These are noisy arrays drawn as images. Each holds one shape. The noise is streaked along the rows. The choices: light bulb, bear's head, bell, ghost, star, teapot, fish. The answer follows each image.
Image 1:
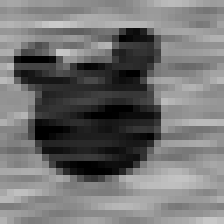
bear's head
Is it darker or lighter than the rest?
darker
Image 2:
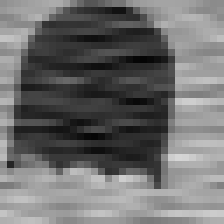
ghost
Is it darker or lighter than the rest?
darker
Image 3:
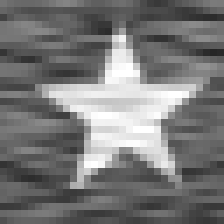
star
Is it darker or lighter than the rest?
lighter
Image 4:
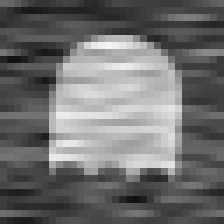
ghost
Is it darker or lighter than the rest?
lighter
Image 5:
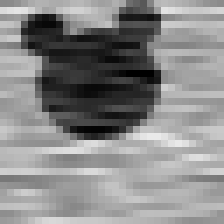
bear's head
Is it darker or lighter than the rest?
darker
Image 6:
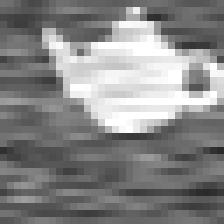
teapot
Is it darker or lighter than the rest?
lighter
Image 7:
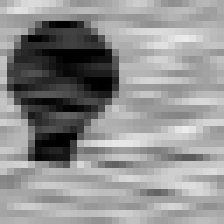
light bulb
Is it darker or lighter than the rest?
darker
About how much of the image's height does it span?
two thirds
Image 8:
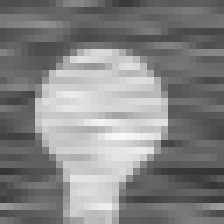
light bulb
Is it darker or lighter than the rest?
lighter
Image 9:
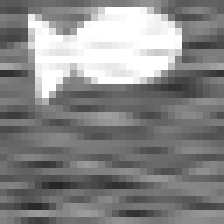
fish
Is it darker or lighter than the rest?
lighter
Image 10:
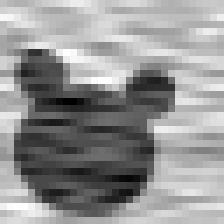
bear's head
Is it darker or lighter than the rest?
darker
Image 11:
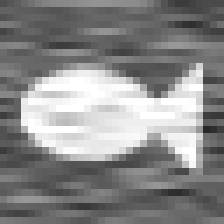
fish
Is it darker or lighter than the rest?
lighter
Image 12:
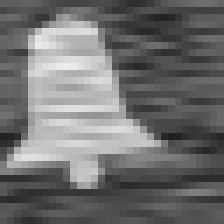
bell
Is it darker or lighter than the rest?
lighter
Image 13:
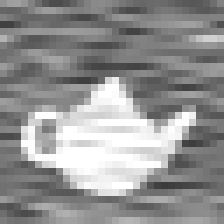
teapot
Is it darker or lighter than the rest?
lighter
